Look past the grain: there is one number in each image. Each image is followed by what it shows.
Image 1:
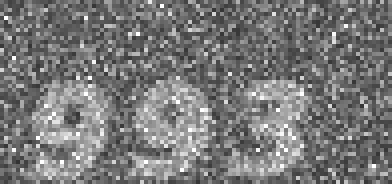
993
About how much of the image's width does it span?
two thirds
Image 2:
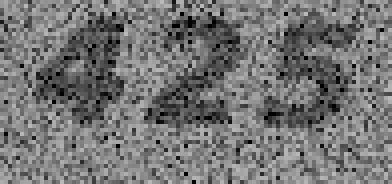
425
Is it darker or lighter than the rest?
darker
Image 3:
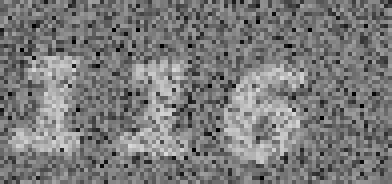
116
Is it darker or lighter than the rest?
lighter
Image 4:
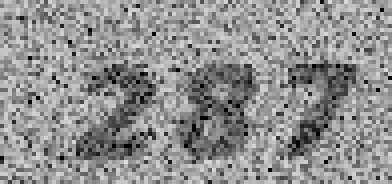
287
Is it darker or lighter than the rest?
darker
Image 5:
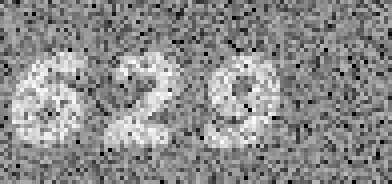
629
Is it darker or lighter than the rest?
lighter
